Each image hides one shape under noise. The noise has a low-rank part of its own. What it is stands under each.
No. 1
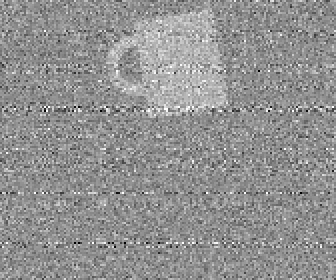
cup
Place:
top middle
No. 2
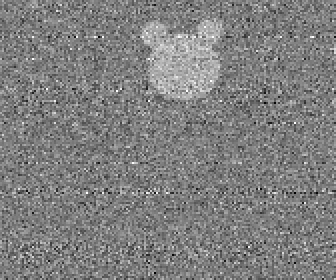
bear's head
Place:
top middle
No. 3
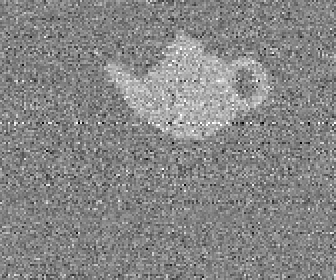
teapot
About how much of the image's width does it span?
half
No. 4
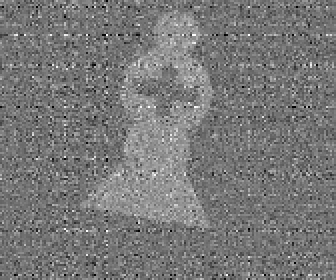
chess bishop
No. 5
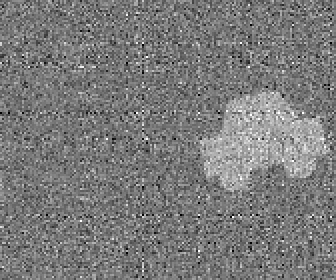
car
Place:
middle right
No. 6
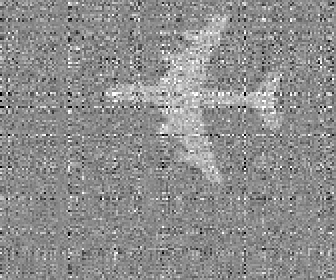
airplane
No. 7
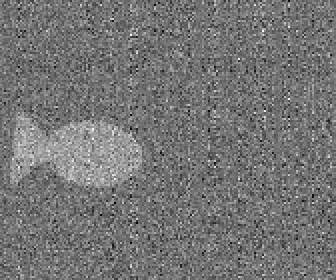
fish
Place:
middle left
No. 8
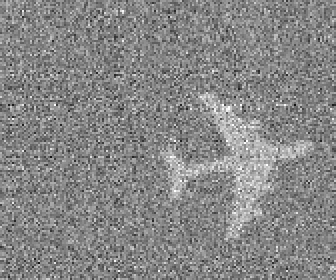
airplane
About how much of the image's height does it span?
half
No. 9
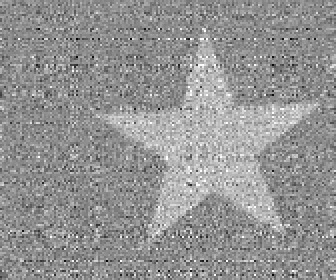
star
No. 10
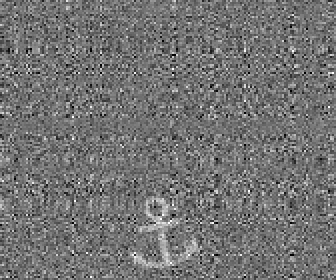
anchor
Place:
bottom middle
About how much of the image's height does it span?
a quarter
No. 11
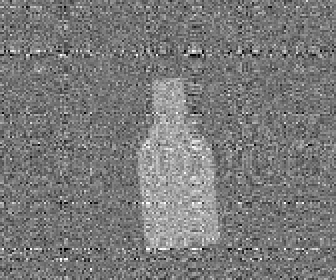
bottle
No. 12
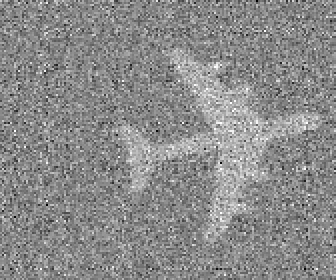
airplane
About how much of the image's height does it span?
two thirds
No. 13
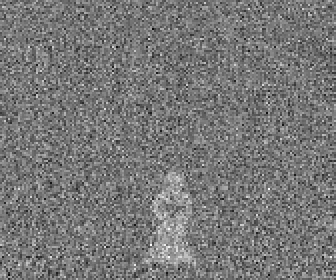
chess bishop
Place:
bottom middle
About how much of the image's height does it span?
a third
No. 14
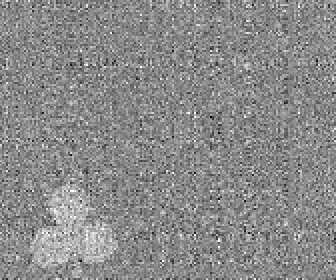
club
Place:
bottom left
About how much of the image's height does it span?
a third
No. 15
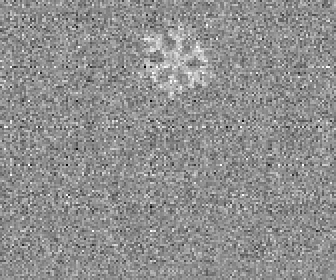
snowflake
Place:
top middle
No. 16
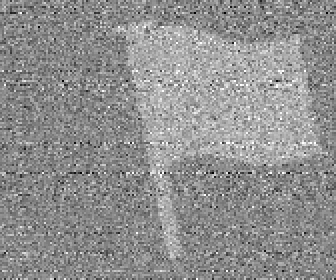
flag
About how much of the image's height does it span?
nearly all
